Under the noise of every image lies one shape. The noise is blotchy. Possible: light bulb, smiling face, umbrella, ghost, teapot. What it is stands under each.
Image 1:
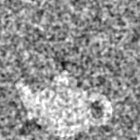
teapot
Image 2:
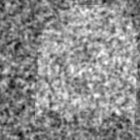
ghost
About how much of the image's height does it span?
nearly all
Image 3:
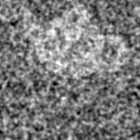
teapot
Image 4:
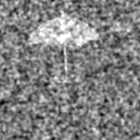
umbrella
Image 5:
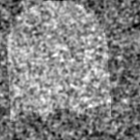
ghost
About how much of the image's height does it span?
nearly all
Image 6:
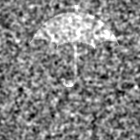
umbrella
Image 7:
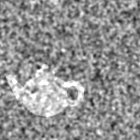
teapot
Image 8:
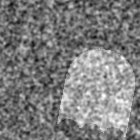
ghost
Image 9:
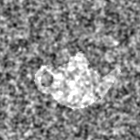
teapot
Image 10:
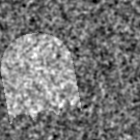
ghost
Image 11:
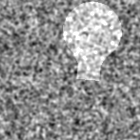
light bulb
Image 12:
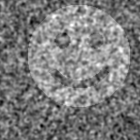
smiling face
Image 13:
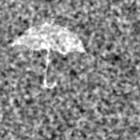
umbrella
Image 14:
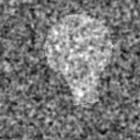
light bulb
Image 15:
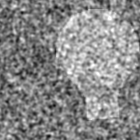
light bulb
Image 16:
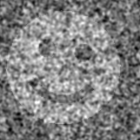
smiling face
